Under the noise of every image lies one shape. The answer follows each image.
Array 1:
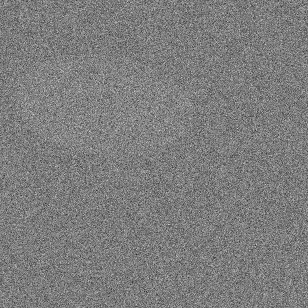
ellipse
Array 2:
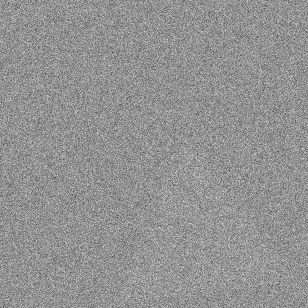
triangle
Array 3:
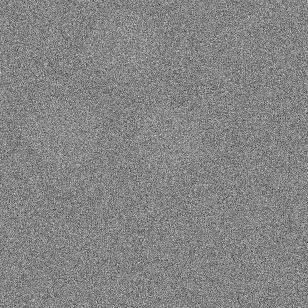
three dots
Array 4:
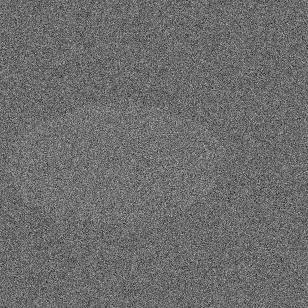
ellipse
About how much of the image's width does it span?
two thirds
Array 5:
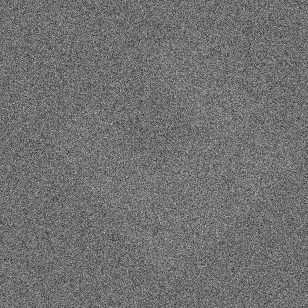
square with a notch
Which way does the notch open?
up and left
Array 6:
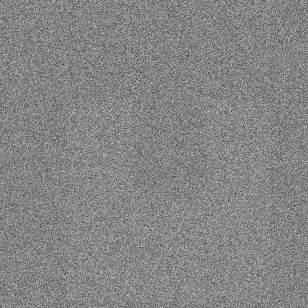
square with a notch
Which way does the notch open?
up
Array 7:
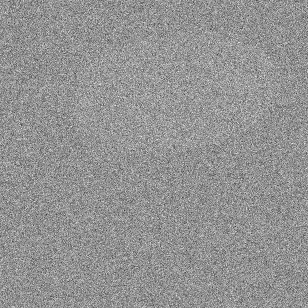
ellipse
